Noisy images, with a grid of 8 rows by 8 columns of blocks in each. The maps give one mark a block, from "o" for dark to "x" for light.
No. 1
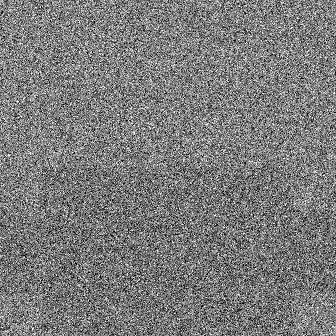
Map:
x x x x x x x x
x x x x x x x x
x x x x x x x x
x x x x x x x x
x o o o o o o x
o o o o o o o o
o o o o o o o o
x o o o o o o x
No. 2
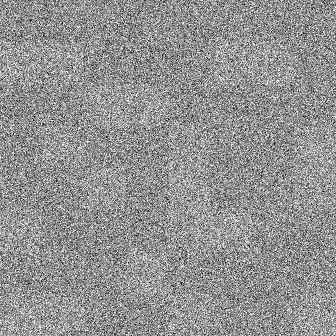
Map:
o o o o o o o o
x x o o o x x o
o o x x o o o o
o x o o x o o x
o o x o x o o x
x o o o x x o o
o o o x o o o o
x x o o x o o x
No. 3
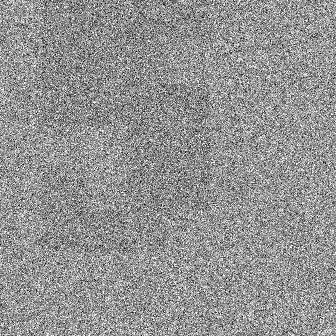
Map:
x o o o o x x x
x o o o x x x x
x o o o o x x x
x x x o o x x x
x o x o o x x x
x o o o x x x x
x x x x x x x x
x x x x x x x x
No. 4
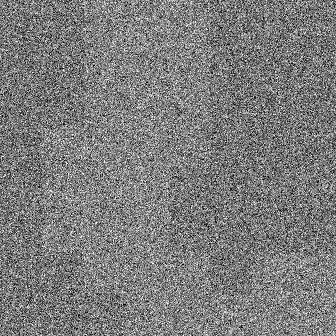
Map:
o o x x x o o o
o o x x x o o o
o o x x x o o o
o x x x x o o o
o x x x o o o o
o x x x o o o o
o o x x x o x x
o o o x x x x x
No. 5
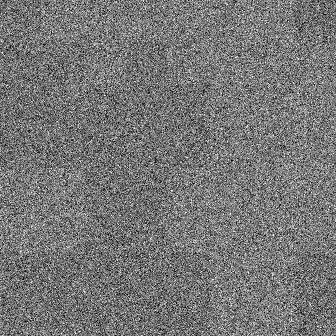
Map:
o x x x x x x o
o o x o x x x x
o o o o o x x x
o o o o o x x x
x x o o x x x x
x x o o x x x x
o o o o o x x o
o o o o o x x o
